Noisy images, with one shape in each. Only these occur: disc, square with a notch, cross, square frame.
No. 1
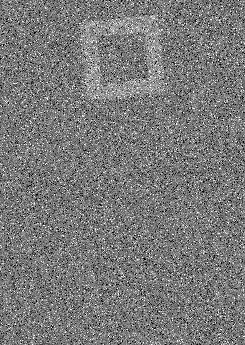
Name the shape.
square frame
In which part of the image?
top middle
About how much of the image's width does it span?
a third
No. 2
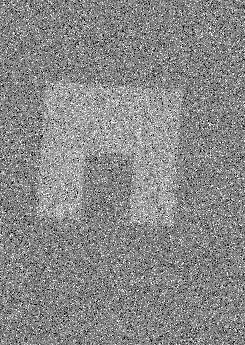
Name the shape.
square with a notch
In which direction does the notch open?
down
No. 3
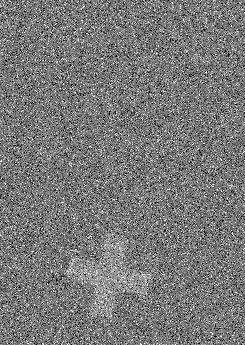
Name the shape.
cross
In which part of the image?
bottom middle
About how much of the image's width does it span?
a third
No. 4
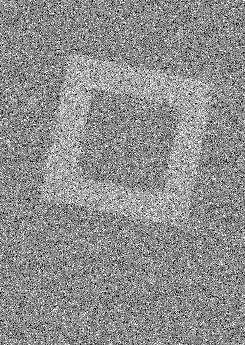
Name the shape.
square frame
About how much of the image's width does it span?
two thirds
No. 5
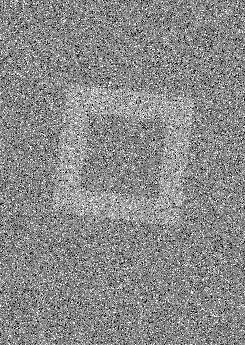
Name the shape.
square frame
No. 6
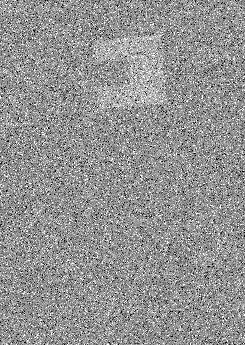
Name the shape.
square with a notch
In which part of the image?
top middle
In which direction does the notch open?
left
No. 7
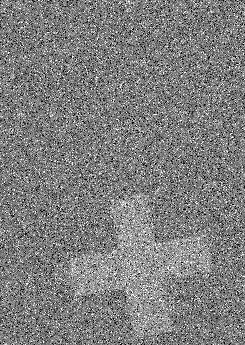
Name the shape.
cross
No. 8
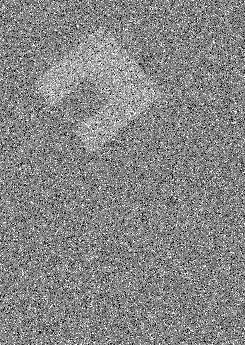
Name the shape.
square with a notch
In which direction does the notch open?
down and left
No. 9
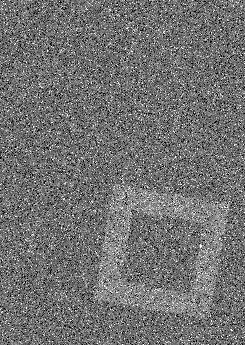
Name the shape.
square frame
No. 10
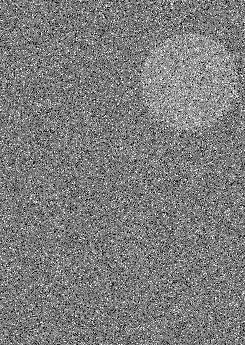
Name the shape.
disc
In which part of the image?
top right
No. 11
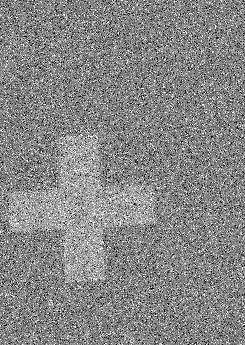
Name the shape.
cross
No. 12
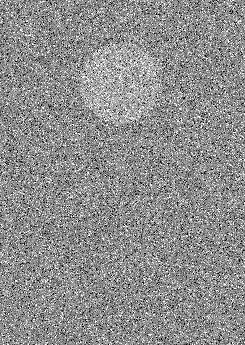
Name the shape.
disc
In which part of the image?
top middle
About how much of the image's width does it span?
a third
